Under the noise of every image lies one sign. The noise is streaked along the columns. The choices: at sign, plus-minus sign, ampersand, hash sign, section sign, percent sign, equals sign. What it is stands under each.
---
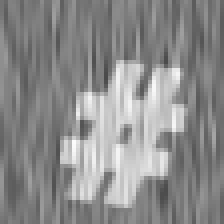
hash sign
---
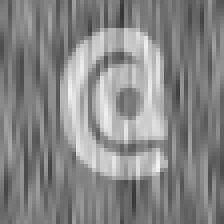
at sign
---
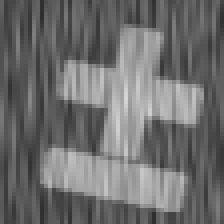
plus-minus sign
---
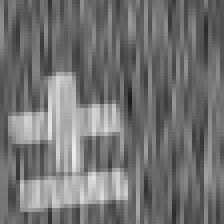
plus-minus sign
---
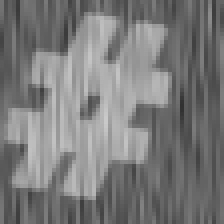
hash sign
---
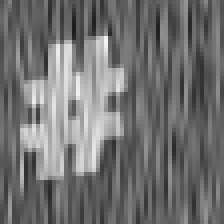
hash sign
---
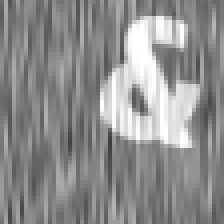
ampersand
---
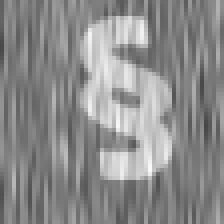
section sign
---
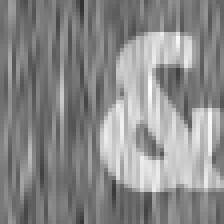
ampersand
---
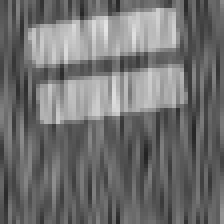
equals sign
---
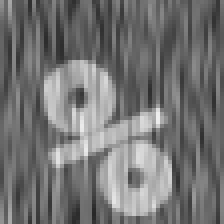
percent sign
